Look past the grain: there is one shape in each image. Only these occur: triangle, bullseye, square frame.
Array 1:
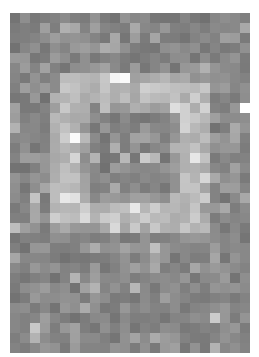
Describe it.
light square frame
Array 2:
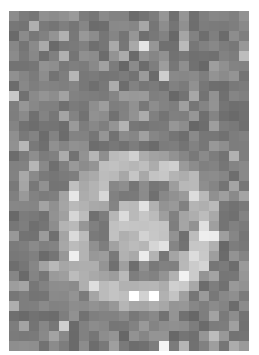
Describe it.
light bullseye
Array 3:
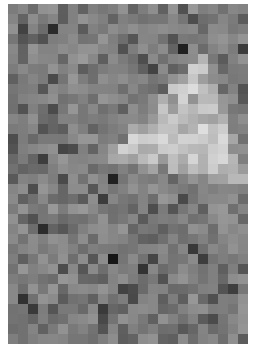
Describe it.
light triangle
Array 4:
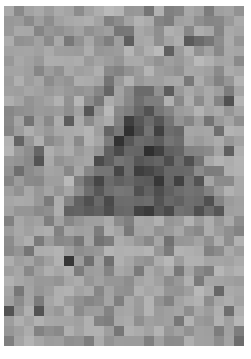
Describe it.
dark triangle
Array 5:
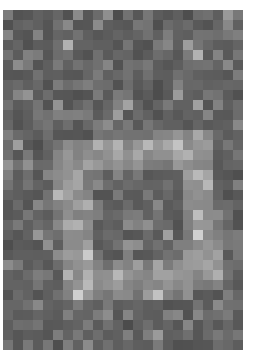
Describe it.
light square frame
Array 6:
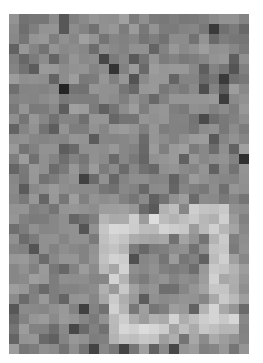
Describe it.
light square frame
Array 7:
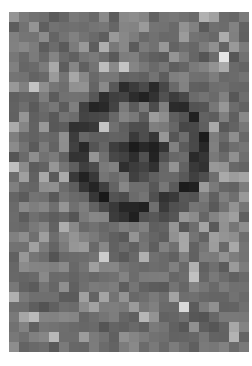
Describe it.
dark bullseye
